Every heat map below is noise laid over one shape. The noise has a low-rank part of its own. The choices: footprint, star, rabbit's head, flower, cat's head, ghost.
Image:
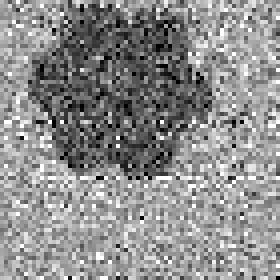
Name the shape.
flower
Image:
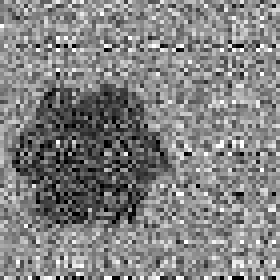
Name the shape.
flower
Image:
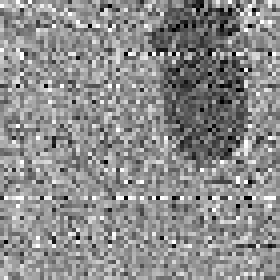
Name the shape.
footprint
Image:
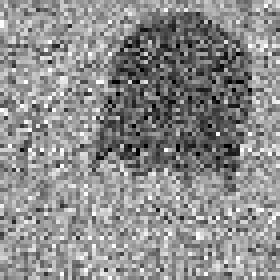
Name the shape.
ghost
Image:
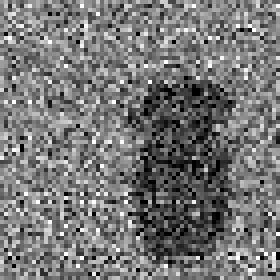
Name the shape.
footprint
